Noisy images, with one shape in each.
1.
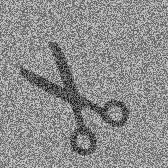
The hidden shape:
pair of scissors
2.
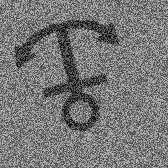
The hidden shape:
anchor
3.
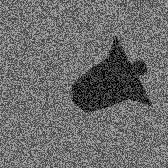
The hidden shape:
bell
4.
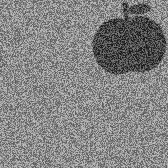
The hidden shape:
apple
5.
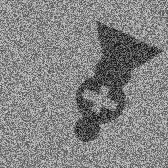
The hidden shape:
chess bishop
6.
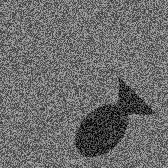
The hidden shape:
fish
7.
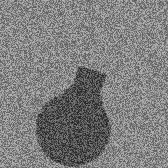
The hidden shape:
light bulb
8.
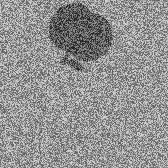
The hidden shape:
apple
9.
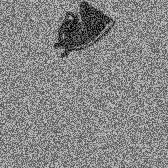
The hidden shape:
chess knight
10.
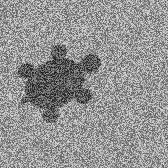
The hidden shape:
turtle
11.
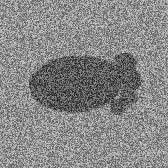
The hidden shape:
footprint
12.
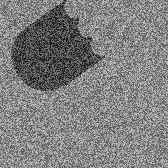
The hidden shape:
ghost
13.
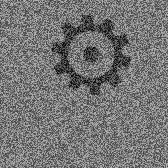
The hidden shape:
gear
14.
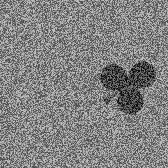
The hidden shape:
club
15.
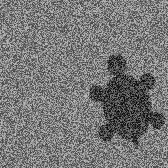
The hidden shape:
turtle
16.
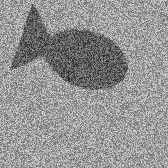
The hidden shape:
fish
